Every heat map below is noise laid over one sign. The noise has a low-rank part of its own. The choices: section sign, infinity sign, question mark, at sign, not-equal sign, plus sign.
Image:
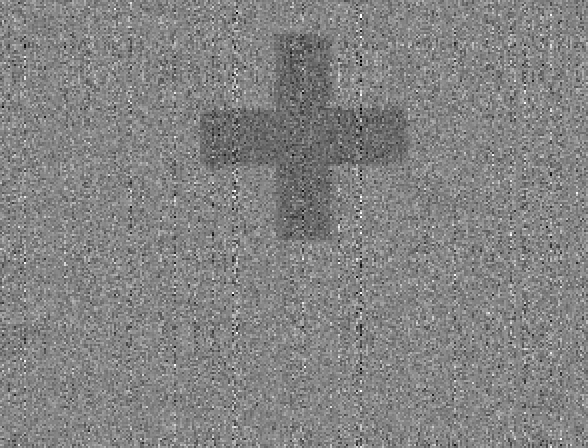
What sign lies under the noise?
plus sign
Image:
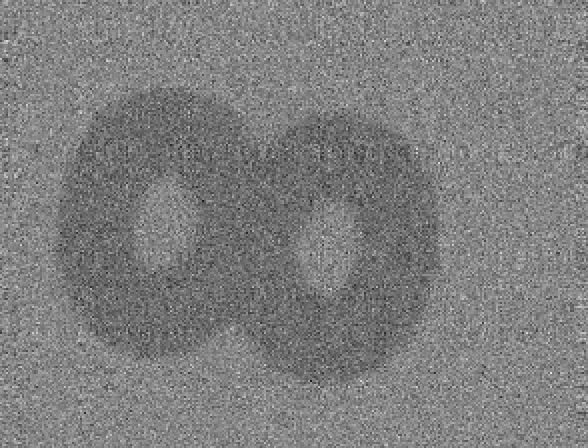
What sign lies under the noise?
infinity sign
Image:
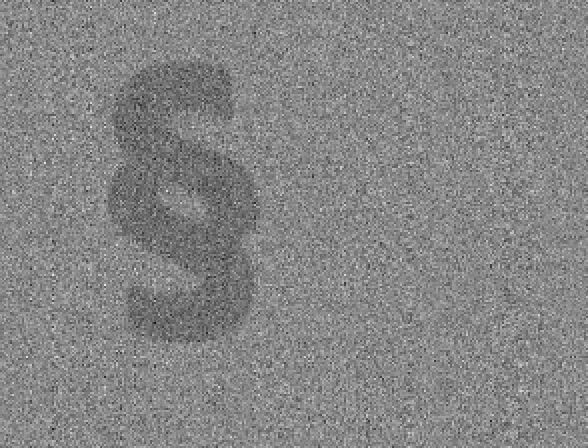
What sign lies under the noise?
section sign
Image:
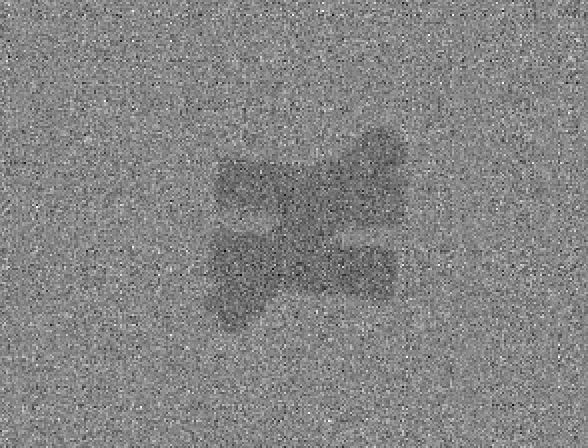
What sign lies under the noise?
not-equal sign
